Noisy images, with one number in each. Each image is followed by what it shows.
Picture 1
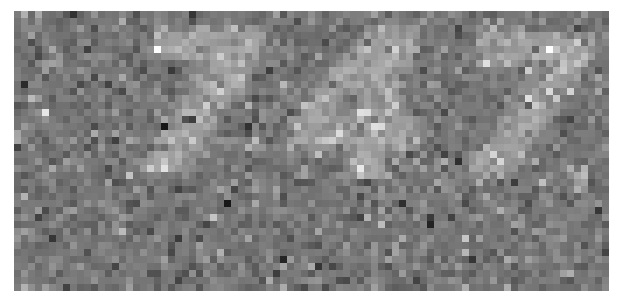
747
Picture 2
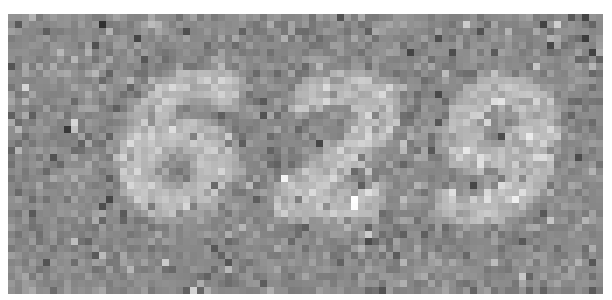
629
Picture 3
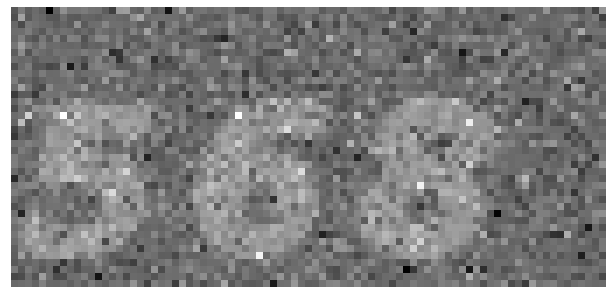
568
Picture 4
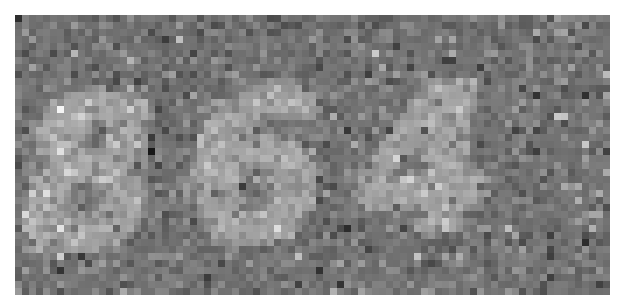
864
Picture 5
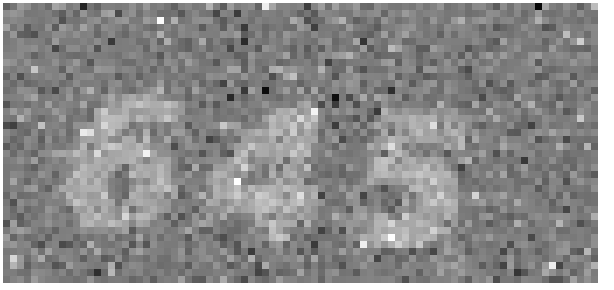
645
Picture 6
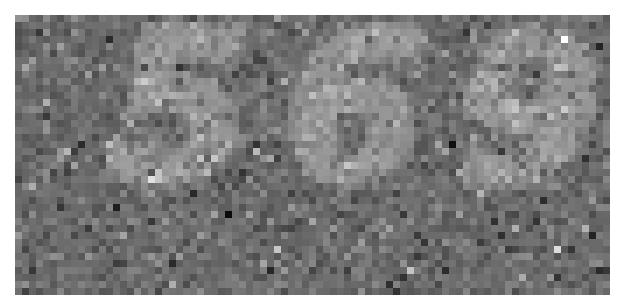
569
